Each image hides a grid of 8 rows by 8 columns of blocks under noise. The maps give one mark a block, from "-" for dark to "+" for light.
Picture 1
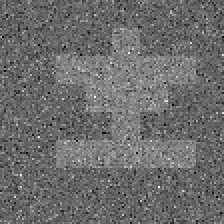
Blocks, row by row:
- - - - - - - -
- - - - + - - -
- - + + + + + -
- - - + + + - -
- - - - + - - -
- - + + + + + -
- - - - - - - -
- - - - - - - -
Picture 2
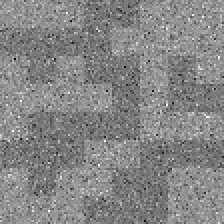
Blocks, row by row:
+ + + - - + + +
- - - - + + + +
+ - + - - + - +
+ + + + - + - -
+ - - - - + + +
- - - + + - - -
+ - + + - - + +
+ + + - - - + +
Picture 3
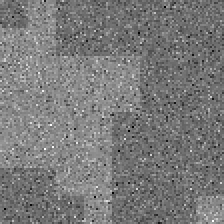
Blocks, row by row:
- + - - - - - -
+ + - - - - - -
+ + + + + - - -
+ + + + + - - -
+ + + + - - - -
+ + + + - - - -
- - + + - - - -
- - - + - - - +
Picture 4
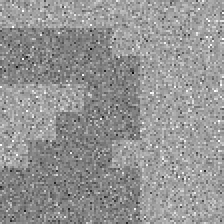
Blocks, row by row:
+ + + + + + + +
- - - - + + + +
- - - - - + + +
+ + + - - + + +
+ + - - - + + +
+ - - - + + + +
- - - - - + + +
- - - - - + + +
